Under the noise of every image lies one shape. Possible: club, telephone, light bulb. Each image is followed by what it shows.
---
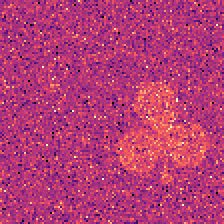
club
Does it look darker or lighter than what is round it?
lighter
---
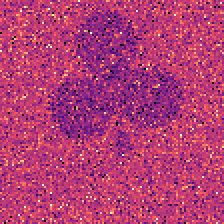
club
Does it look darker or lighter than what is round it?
darker
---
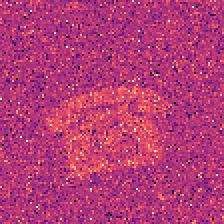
telephone
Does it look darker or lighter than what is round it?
lighter
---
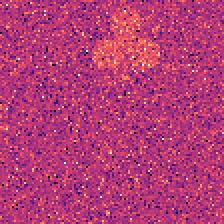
club
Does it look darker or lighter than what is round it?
lighter
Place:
top middle
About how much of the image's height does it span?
a third
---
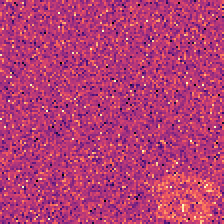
telephone
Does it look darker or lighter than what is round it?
lighter
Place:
bottom right
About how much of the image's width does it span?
a third
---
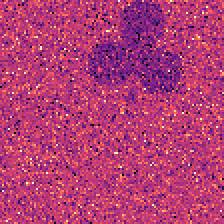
club
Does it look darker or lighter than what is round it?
darker
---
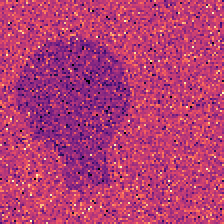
light bulb
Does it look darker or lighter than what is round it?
darker
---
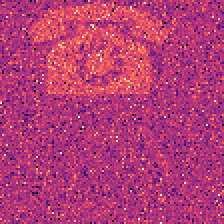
telephone
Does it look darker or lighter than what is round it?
lighter
